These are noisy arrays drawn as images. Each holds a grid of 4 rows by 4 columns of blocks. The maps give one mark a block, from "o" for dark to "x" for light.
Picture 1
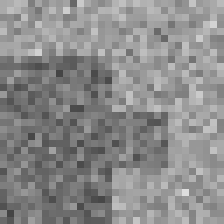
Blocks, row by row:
x x x x
o o x x
o o o x
o o x x
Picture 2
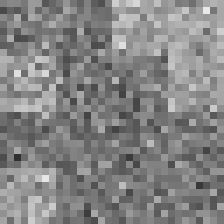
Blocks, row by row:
o o x x
x o o x
o o o o
x o o o
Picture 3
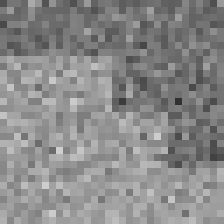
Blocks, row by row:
o o o o
x x o o
x x x o
x x x x
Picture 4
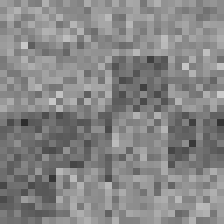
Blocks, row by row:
x x x x
x x o x
o o x o
o x x x
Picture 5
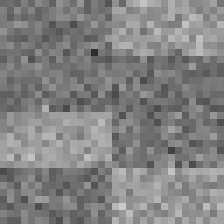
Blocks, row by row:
o o x x
o o o o
x x o o
o o x x
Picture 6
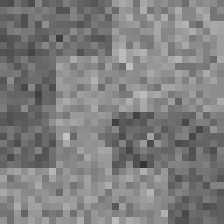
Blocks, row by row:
o o x x
o x x x
o x o o
x x x o
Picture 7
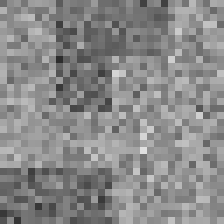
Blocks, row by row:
x o o x
x o x x
x x x x
o o x x
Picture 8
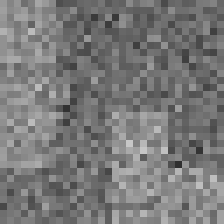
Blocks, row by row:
x o o o
x o o o
x o x o
o o x x
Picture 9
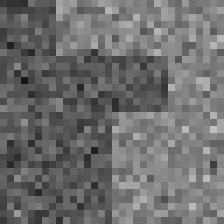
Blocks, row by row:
o x x x
o o o x
o o x x
o o x x
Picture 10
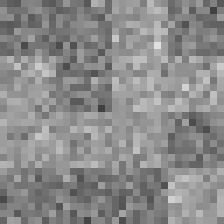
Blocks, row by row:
o o x o
x o x x
x x x o
o o o x
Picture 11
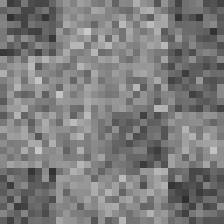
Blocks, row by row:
o x x o
x x x o
x x o x
o x x o
